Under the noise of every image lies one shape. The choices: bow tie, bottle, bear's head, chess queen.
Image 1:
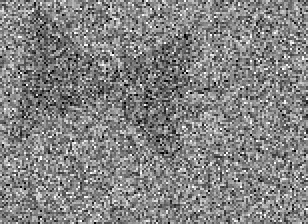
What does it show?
dark bow tie
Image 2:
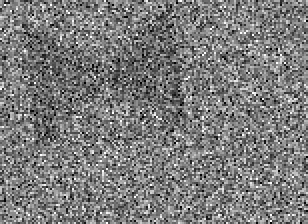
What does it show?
dark bow tie
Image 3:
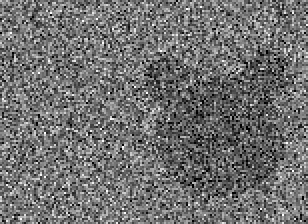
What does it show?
dark bear's head
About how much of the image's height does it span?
two thirds
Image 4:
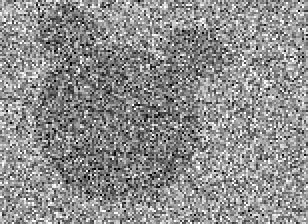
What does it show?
dark bear's head
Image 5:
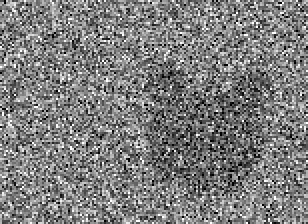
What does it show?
dark bear's head
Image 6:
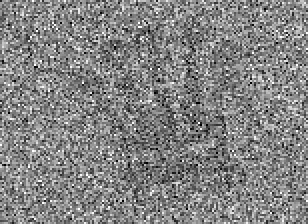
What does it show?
dark chess queen
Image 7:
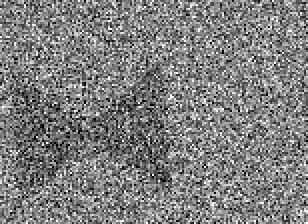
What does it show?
dark bow tie
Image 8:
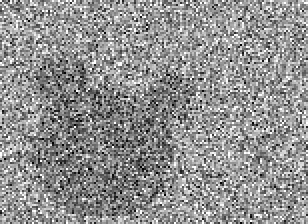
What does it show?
dark bear's head
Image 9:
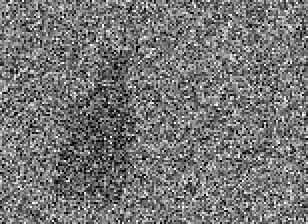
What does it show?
dark bottle
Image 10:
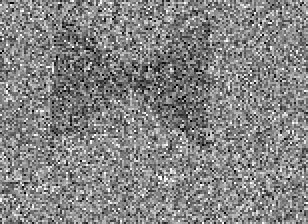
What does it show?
dark bow tie
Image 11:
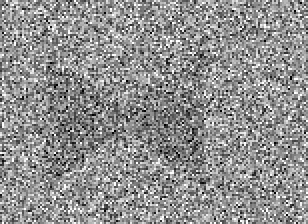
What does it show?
dark bow tie
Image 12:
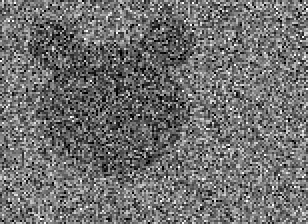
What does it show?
dark bear's head
